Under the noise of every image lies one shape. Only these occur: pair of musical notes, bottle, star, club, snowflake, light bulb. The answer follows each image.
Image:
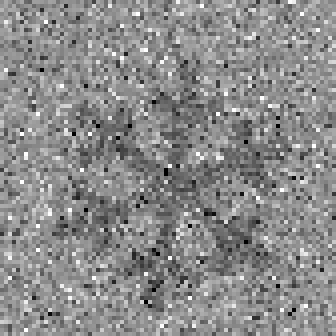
snowflake
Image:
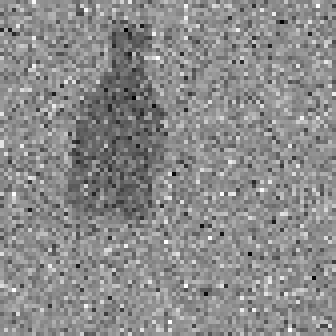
bottle
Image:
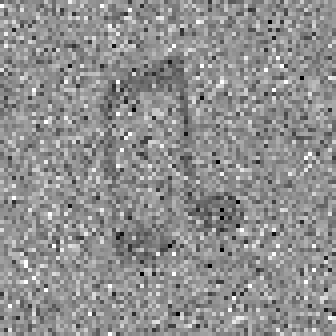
pair of musical notes
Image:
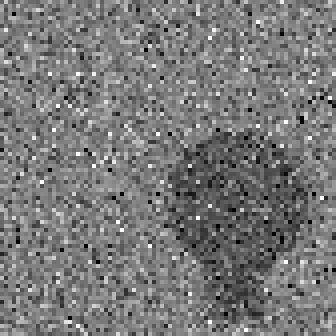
light bulb
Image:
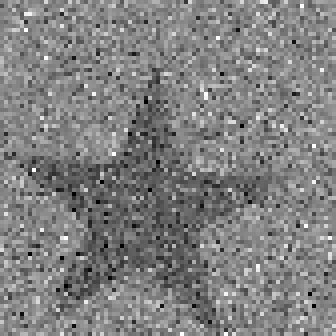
star
